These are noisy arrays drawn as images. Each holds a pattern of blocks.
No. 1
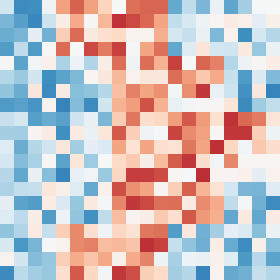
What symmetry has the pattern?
top and bottom mirror each other
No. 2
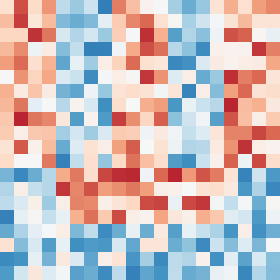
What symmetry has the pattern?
left and right mirror each other
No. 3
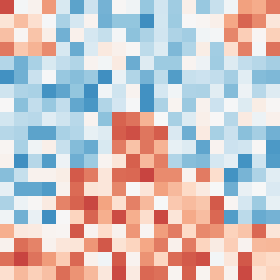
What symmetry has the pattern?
left and right mirror each other
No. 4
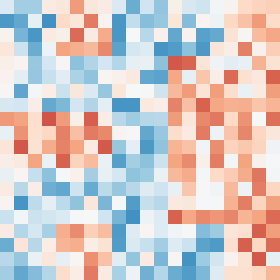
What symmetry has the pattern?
top and bottom mirror each other
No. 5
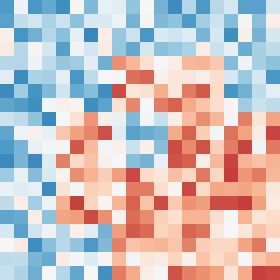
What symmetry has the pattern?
mirrored about the diagonal from the top left
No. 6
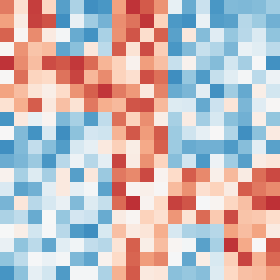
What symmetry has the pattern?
the same after a half turn
